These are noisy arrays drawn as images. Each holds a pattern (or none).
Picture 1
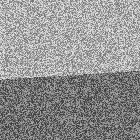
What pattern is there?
a sharp edge
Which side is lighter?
top
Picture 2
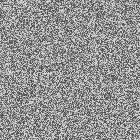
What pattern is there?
only noise
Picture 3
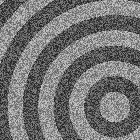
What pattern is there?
rings round one point
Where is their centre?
bottom right
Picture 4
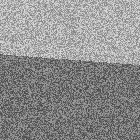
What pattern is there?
a sharp edge
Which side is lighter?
top
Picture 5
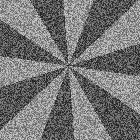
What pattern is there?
spokes from one point
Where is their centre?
centre
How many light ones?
7
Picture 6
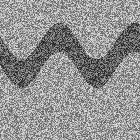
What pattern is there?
a wavy band
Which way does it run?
left to right
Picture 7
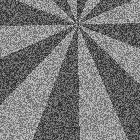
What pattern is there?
spokes from one point
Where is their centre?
top middle
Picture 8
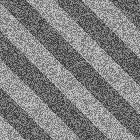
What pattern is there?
diagonal stripes
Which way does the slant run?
top left to bottom right
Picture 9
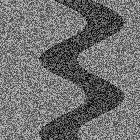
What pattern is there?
a wavy band
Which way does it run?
top to bottom
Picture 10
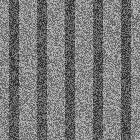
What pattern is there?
vertical stripes
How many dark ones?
5
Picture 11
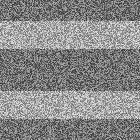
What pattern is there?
horizontal stripes
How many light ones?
2
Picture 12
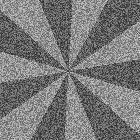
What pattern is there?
spokes from one point
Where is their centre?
centre
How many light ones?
7
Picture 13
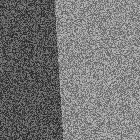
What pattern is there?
a sharp edge
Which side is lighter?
right
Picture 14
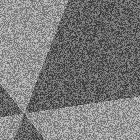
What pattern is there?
spokes from one point
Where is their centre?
bottom left
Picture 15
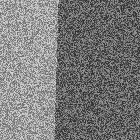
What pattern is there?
a sharp edge
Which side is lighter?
left
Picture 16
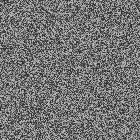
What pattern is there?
only noise
